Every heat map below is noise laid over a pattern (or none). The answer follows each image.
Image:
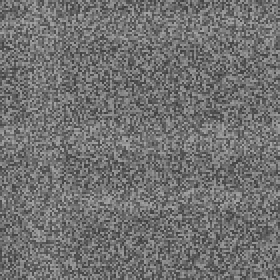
bands of rows crossing bands of columns
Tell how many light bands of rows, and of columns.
3 and 1
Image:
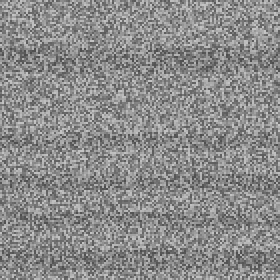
bands of rows
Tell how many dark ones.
5
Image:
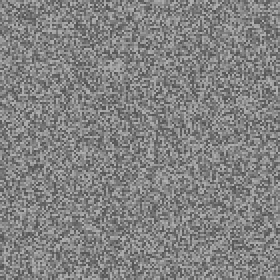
only noise
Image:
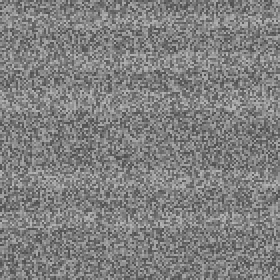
bands of rows
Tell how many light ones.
5
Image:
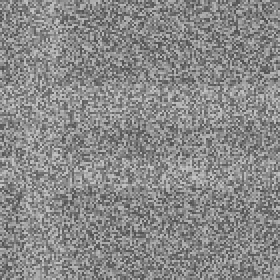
bands of rows crossing bands of columns
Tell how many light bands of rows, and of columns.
2 and 1
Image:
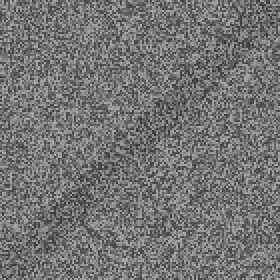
a diagonal band
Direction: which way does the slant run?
bottom left to top right
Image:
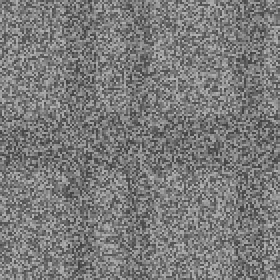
bands of rows crossing bands of columns
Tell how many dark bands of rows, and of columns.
1 and 3
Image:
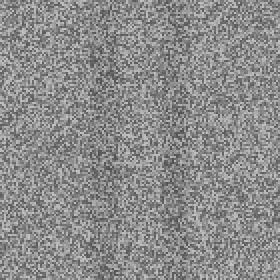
bands of columns
